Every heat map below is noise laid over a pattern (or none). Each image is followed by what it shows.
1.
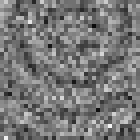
rings round one point
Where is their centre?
top middle
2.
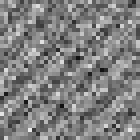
diagonal stripes
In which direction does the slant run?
bottom left to top right
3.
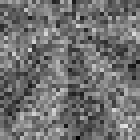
spokes from one point
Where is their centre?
top middle
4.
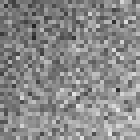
a smooth slope
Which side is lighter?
bottom right
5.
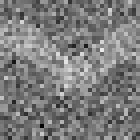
a wavy band
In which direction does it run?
left to right
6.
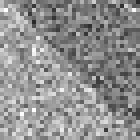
a sharp edge
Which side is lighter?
bottom left
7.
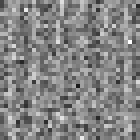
vertical stripes
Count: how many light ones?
6
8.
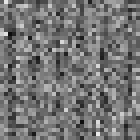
vertical stripes
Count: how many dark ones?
6
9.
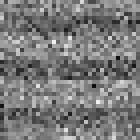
horizontal stripes
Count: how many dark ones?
3
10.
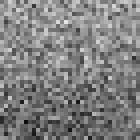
a smooth slope
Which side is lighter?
top
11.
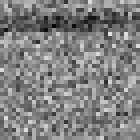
one horizontal stripe
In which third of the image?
top
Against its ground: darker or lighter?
darker
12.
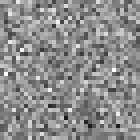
only noise
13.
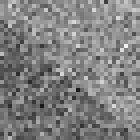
a sharp edge
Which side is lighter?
top right
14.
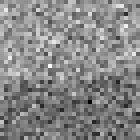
a sharp edge
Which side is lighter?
top
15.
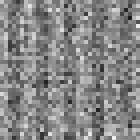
vertical stripes
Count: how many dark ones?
5
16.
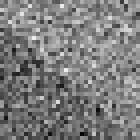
a sharp edge
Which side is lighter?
top right
